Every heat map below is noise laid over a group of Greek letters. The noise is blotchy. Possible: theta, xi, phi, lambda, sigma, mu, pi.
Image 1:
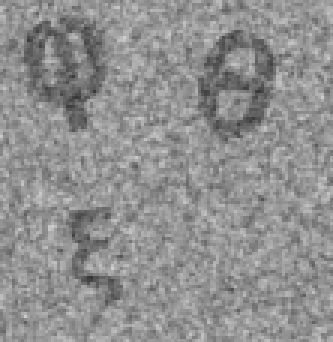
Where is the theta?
top right
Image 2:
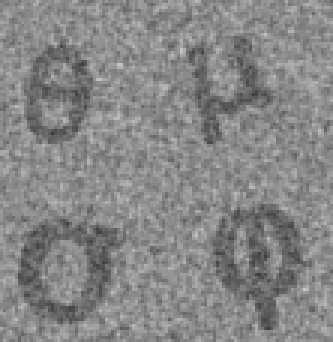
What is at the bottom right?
phi
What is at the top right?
mu
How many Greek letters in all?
4
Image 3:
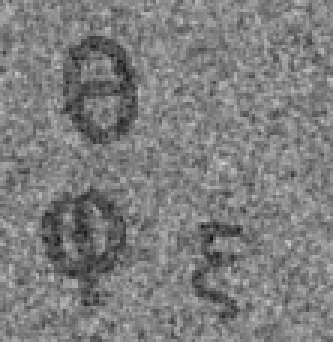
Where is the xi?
bottom right
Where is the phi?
bottom left
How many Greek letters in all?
3
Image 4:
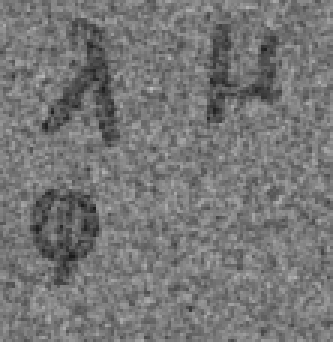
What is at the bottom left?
phi
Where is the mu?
top right
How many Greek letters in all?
3
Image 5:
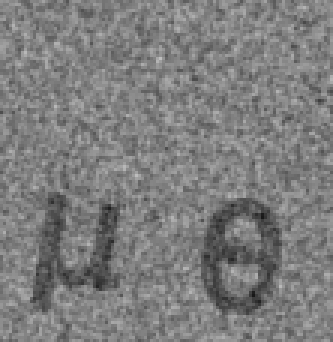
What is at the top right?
nothing
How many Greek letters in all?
2
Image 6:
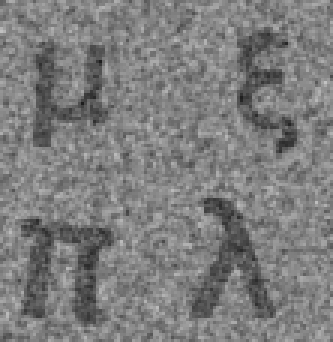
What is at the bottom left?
pi
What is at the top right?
xi
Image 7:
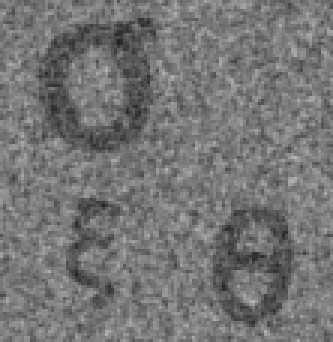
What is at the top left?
sigma
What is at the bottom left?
xi
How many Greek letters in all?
3
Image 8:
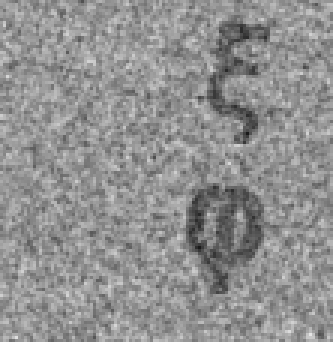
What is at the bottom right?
phi
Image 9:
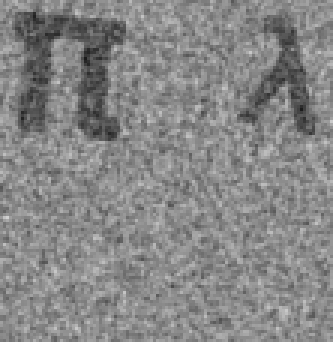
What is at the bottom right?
nothing
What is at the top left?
pi
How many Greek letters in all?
2
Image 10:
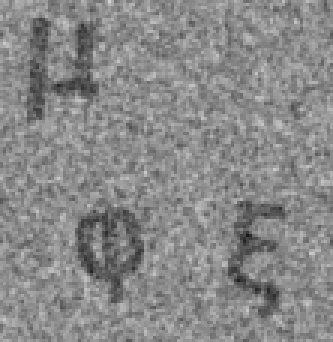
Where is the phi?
bottom left
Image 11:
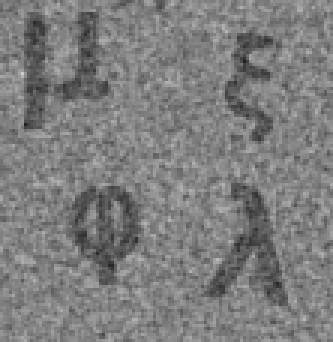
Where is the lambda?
bottom right
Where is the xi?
top right
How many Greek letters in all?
4
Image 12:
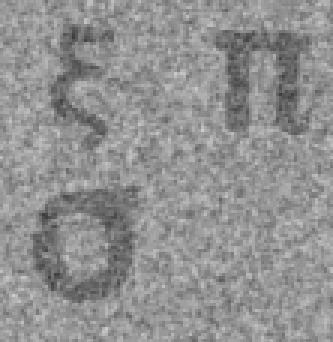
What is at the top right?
pi
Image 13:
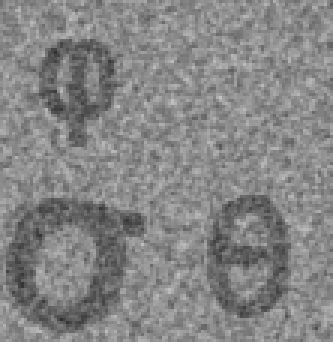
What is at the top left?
phi
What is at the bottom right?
theta
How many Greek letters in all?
3
